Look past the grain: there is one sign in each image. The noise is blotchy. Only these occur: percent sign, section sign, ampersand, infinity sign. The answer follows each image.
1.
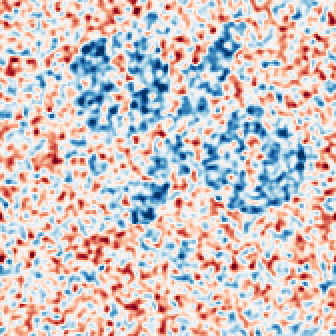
blue percent sign
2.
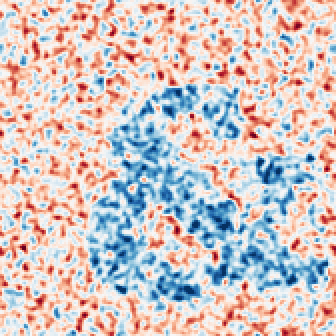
blue ampersand
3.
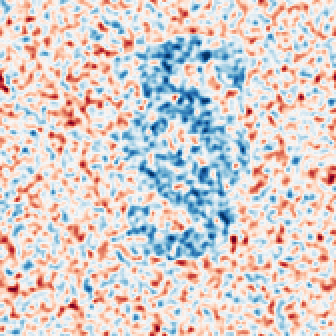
blue section sign
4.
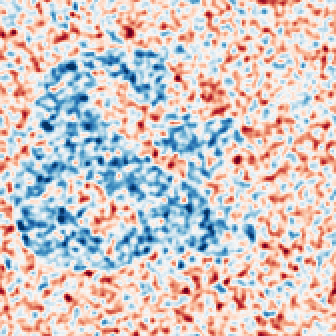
blue ampersand
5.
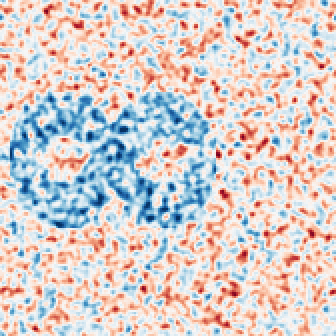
blue infinity sign
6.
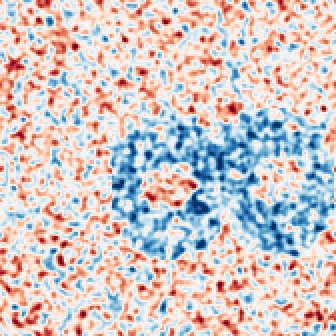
blue infinity sign
